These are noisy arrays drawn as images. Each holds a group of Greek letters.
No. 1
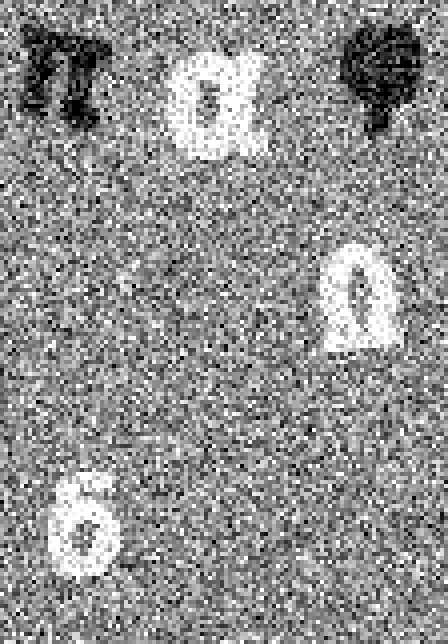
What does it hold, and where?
top left: dark pi; top middle: light alpha; top right: dark phi; middle right: light omega; bottom left: light delta
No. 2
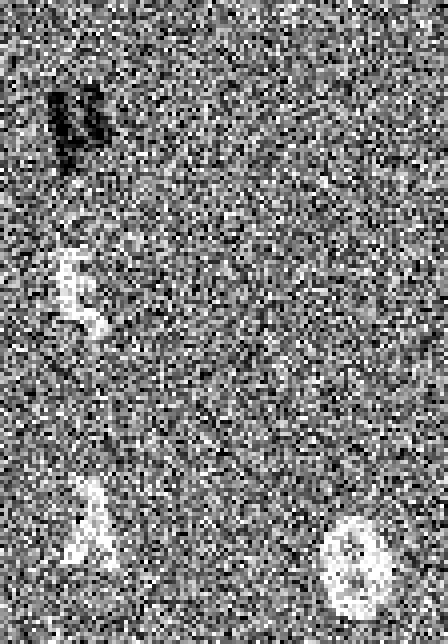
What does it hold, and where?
top left: dark mu; middle left: light xi; bottom left: light lambda; bottom right: light theta
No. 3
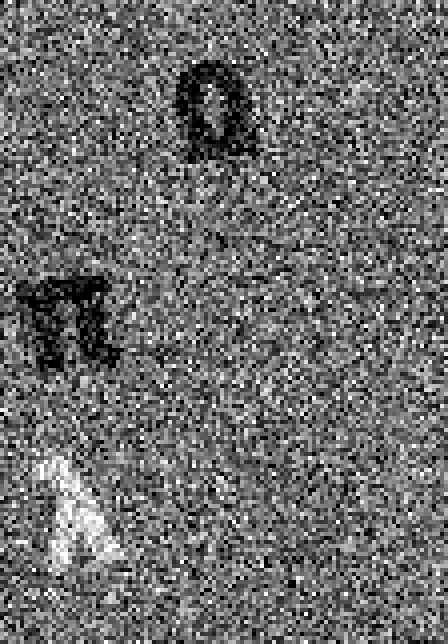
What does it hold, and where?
top middle: dark omega; middle left: dark pi; bottom left: light lambda
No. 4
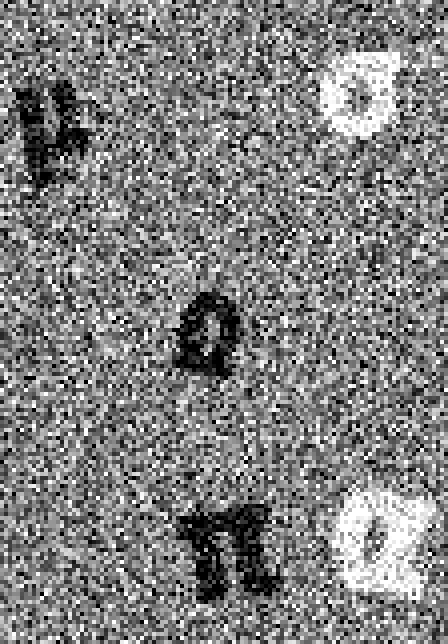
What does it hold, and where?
top left: dark mu; top right: light sigma; centre: dark omega; bottom middle: dark pi; bottom right: light alpha
